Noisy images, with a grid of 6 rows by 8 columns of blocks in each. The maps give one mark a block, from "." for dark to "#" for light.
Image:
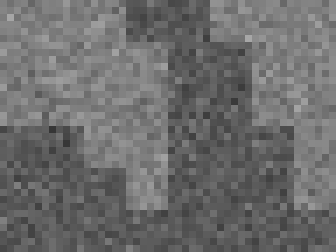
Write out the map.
###..###
####..##
####..##
..##...#
...#...#
........
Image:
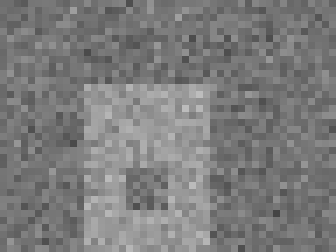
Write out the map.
........
........
..###...
..###...
..#.#...
..###...
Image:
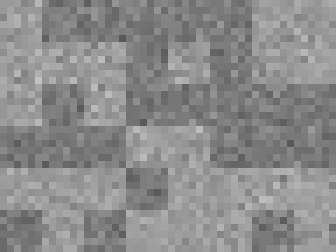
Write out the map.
#.....##
###.#.##
#.#.....
...##...
###.####
.#.###.#
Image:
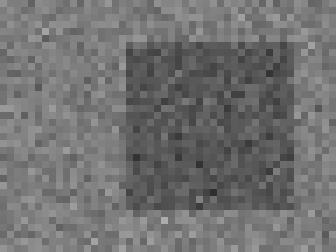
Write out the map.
########
###....#
###....#
###....#
###....#
########
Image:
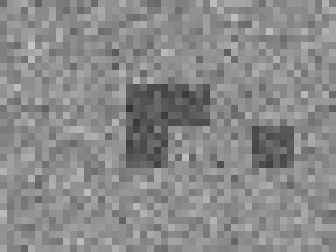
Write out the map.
########
########
###..###
###.##.#
########
########
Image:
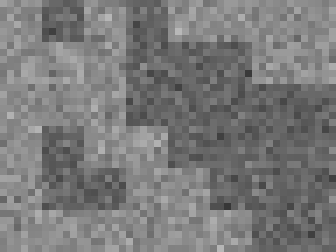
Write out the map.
#.#.####
###...##
###.....
#.##....
#..##...
######..
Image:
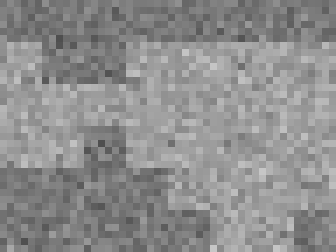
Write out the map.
........
#..#####
########
##.#####
....####
.....##.
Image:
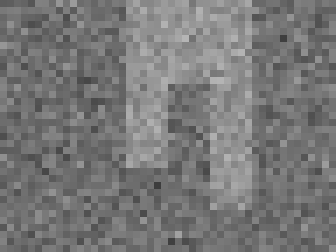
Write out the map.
...###..
...###..
...#.#..
...#.#..
.....#..
........
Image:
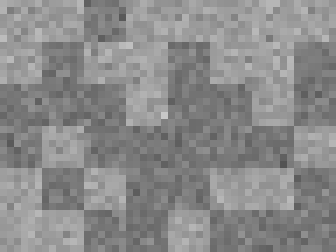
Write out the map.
##.#####
#.##.##.
...#..#.
.#.....#
#.#..##.
##..#...
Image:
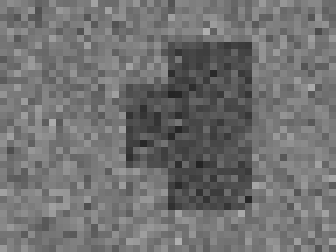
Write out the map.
########
####..##
###...##
###...##
####..##
########
